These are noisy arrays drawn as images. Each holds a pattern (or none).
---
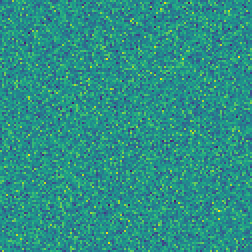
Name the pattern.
only noise
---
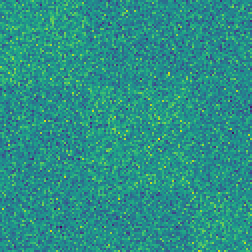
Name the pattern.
blocks along the diagonal
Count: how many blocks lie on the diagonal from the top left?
3
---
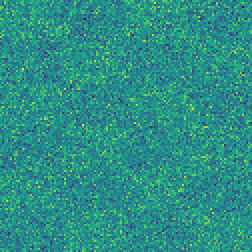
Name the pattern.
a checkerboard
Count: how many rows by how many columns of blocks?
6 by 4
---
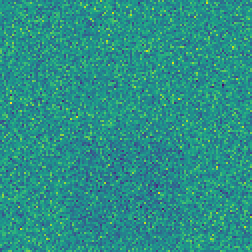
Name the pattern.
one block
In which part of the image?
bottom middle
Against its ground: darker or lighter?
darker
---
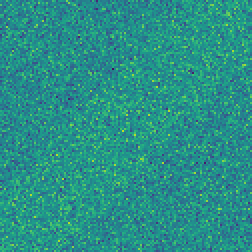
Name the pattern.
a diagonal band
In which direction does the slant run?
bottom left to top right
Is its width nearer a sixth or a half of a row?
a half
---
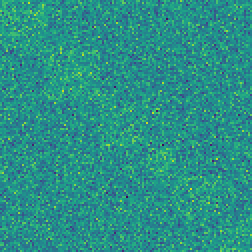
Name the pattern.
blocks along the diagonal
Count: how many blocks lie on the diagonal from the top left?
6
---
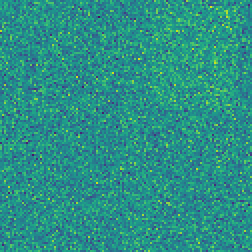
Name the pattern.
one block
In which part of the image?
top right
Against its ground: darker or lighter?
lighter
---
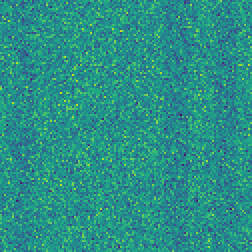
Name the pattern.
bands of columns
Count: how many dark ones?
3
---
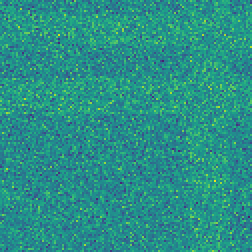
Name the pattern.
bands of rows crossing bands of columns
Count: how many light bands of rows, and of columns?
2 and 1
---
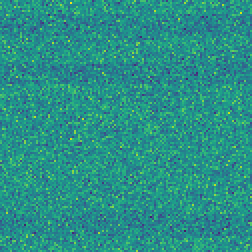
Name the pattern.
bands of rows
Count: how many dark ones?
3
